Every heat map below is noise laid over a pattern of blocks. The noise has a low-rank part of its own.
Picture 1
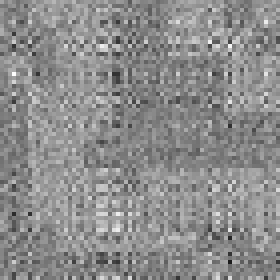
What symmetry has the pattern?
mirrored about the diagonal from the bottom left
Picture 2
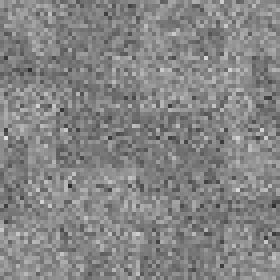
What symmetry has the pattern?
the same after a half turn
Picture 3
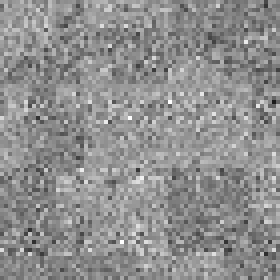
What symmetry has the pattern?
mirrored about the diagonal from the top left
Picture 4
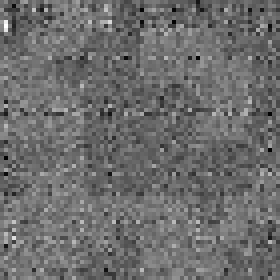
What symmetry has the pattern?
mirrored about the diagonal from the bottom left
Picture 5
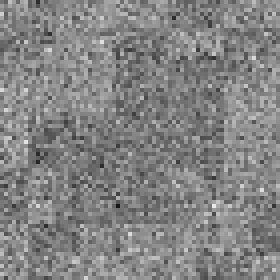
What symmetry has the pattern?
mirrored about the diagonal from the top left
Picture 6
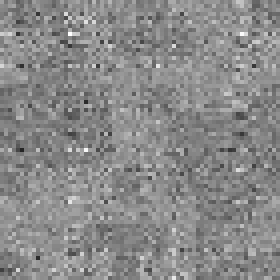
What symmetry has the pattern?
the same after a half turn
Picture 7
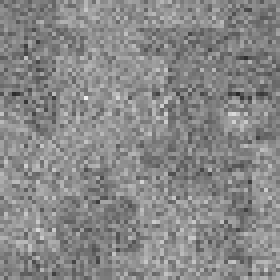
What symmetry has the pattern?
no symmetry
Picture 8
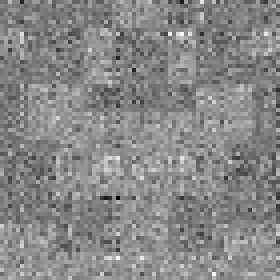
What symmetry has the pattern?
left and right mirror each other
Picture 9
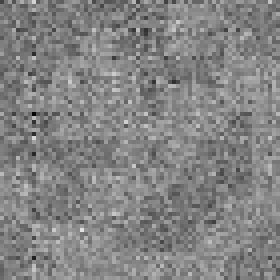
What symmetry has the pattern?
mirrored about the diagonal from the top left
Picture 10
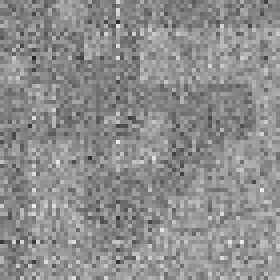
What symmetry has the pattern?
mirrored about the diagonal from the top left
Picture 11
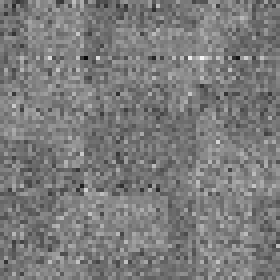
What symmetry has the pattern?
the same after a half turn
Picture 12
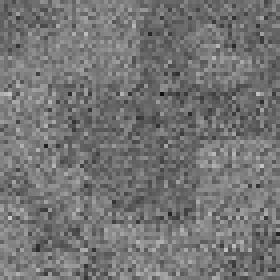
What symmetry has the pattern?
mirrored about the diagonal from the bottom left
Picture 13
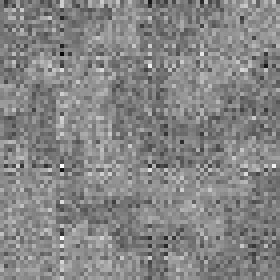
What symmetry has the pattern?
mirrored about the diagonal from the bottom left
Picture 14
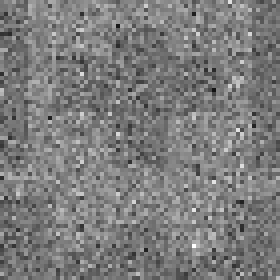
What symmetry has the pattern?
left and right mirror each other
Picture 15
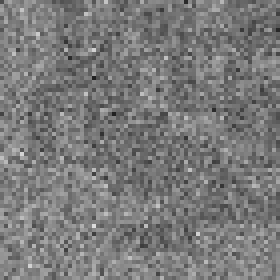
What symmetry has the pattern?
mirrored about the diagonal from the bottom left
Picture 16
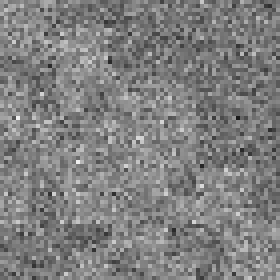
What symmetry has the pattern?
mirrored about the diagonal from the bottom left
